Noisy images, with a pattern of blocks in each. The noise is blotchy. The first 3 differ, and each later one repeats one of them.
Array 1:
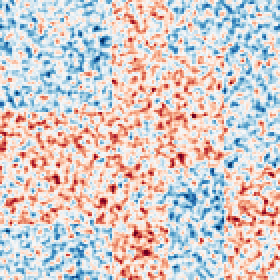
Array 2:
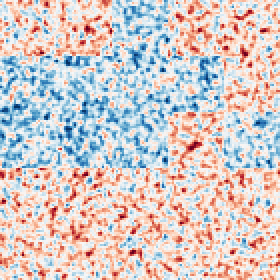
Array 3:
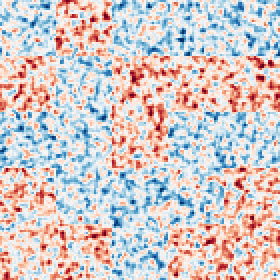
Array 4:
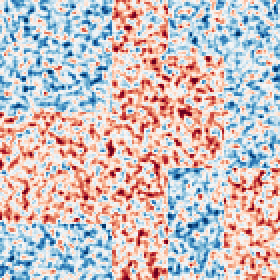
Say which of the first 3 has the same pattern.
1
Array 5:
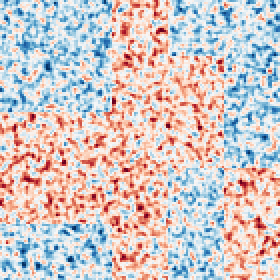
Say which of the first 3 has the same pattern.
1
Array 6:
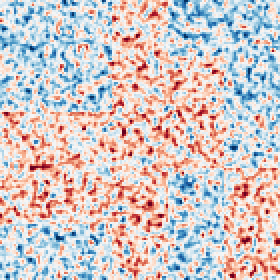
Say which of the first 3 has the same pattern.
1
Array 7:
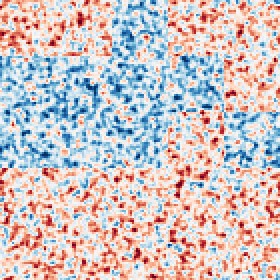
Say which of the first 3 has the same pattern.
2
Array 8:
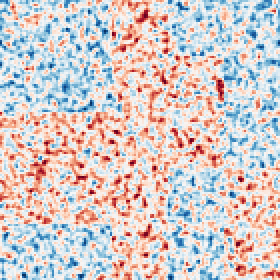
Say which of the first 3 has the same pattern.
1
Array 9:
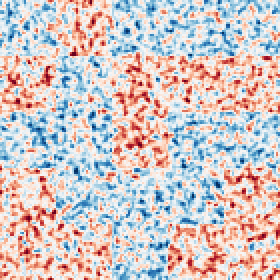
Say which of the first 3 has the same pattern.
3
